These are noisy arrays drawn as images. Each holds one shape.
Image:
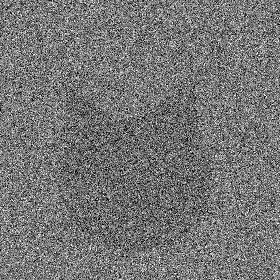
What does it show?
dark cat's head
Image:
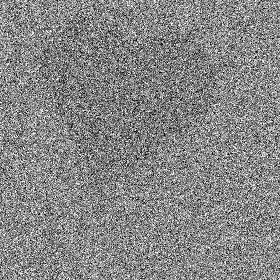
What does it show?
dark heart
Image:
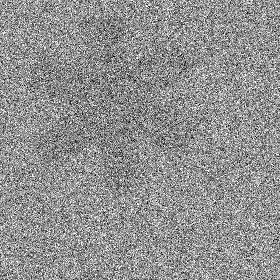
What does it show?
dark asterisk
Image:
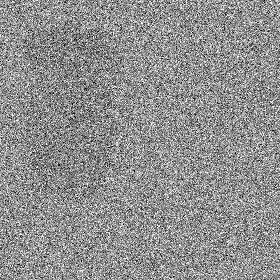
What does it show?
dark footprint
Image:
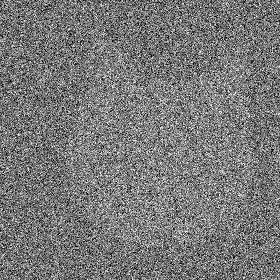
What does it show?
light cat's head
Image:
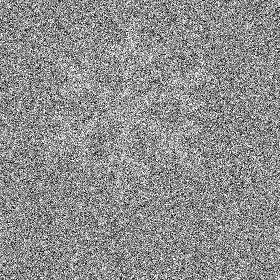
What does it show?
light snowflake
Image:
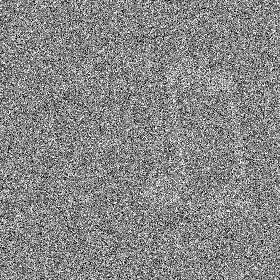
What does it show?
light pair of musical notes
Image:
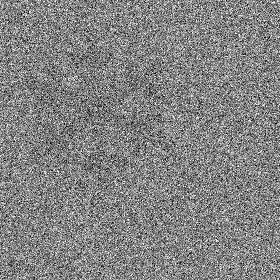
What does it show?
dark snowflake
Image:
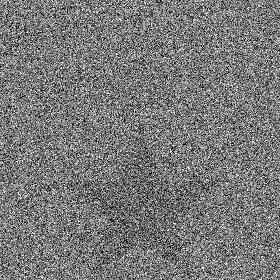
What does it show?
dark star
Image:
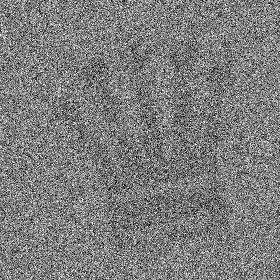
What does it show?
dark chess queen
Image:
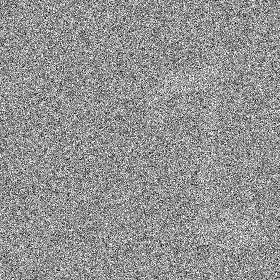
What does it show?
light musical note
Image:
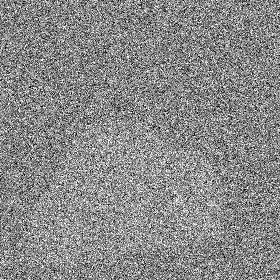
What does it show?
light cloud
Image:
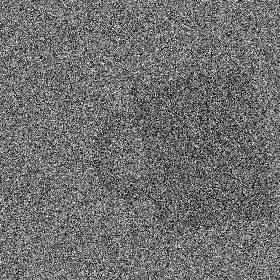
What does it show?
dark cup
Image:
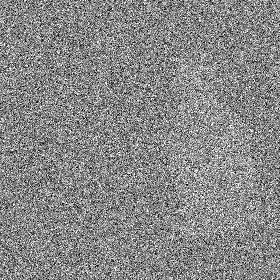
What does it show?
light bottle
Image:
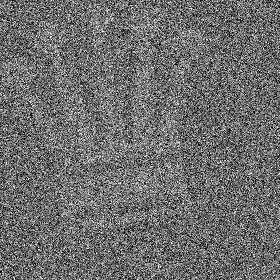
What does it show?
light chess queen
